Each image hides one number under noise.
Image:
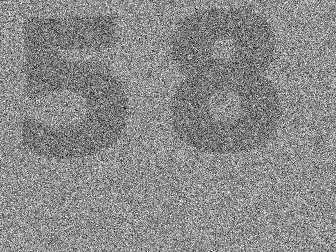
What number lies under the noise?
58
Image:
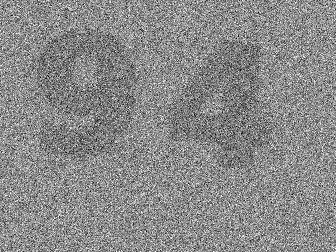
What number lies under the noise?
94
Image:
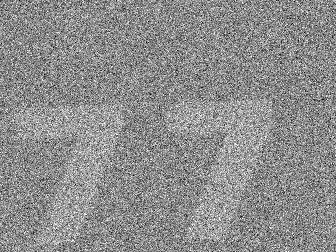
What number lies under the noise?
77
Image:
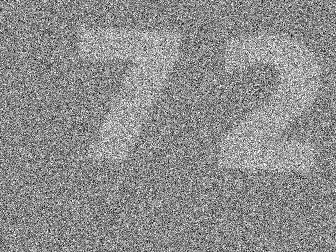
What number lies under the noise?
72
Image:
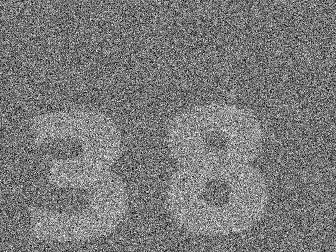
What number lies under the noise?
38
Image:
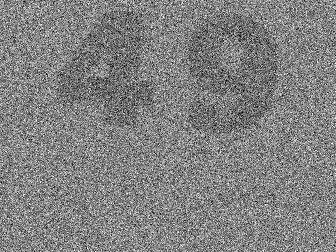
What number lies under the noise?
49
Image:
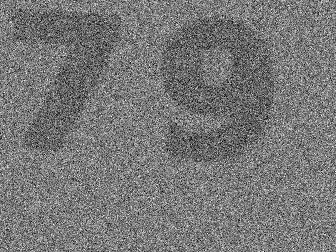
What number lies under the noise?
79
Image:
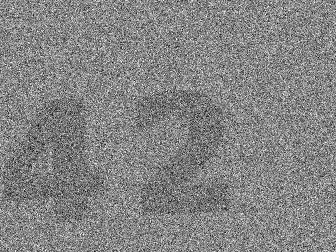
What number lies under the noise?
42
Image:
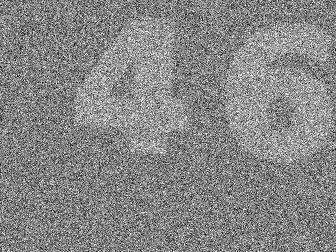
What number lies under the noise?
46
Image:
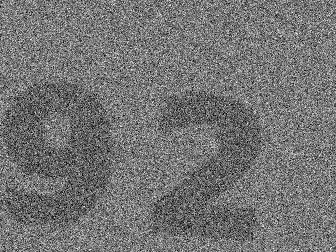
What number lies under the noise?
92
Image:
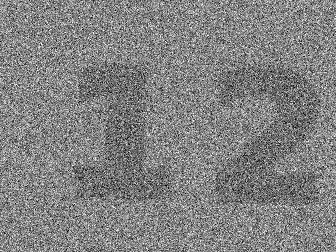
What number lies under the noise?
12
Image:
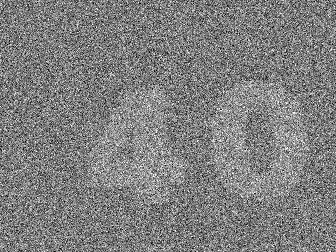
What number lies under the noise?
40
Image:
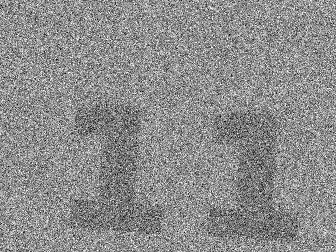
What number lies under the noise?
11
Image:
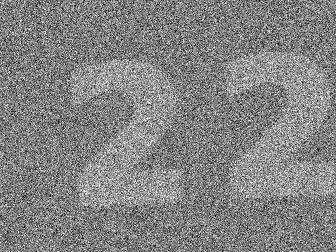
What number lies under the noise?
22
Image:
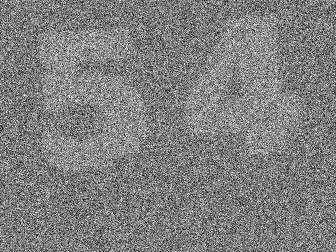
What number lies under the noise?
54
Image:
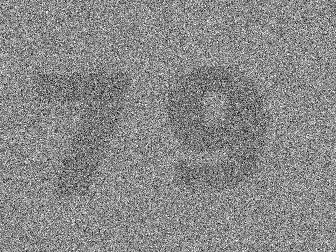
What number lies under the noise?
79
